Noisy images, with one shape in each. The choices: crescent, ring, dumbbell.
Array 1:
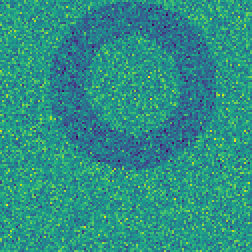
dark ring
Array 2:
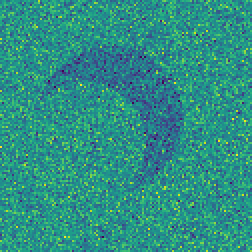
dark crescent
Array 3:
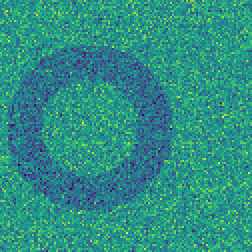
dark ring
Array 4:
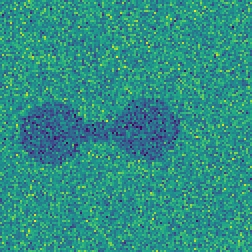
dark dumbbell
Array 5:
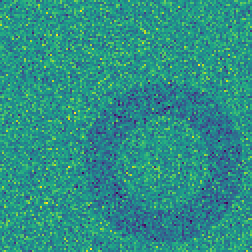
dark ring
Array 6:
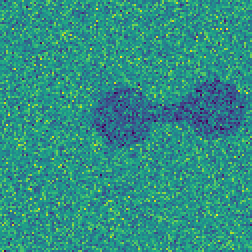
dark dumbbell
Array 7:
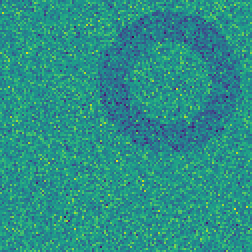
dark ring
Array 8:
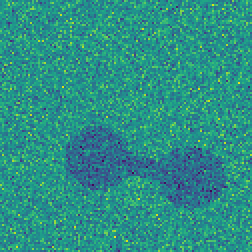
dark dumbbell
